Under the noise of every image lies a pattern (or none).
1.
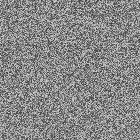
only noise
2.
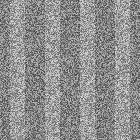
vertical stripes
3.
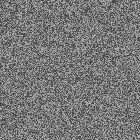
only noise
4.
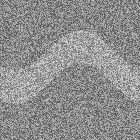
a wavy band
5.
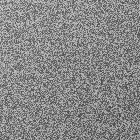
a smooth slope
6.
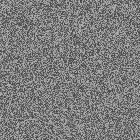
only noise
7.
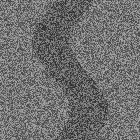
a wavy band
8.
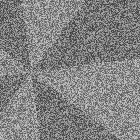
spokes from one point
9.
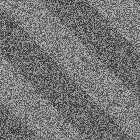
diagonal stripes
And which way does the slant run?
top left to bottom right
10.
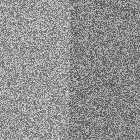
a sharp edge
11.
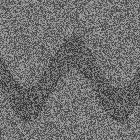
a wavy band
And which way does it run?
left to right
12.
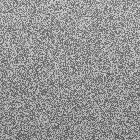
a smooth slope
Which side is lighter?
top
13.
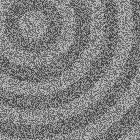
rings round one point
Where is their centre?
top left
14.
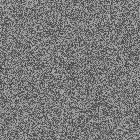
only noise
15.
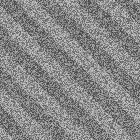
diagonal stripes
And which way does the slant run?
top left to bottom right
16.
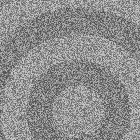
rings round one point
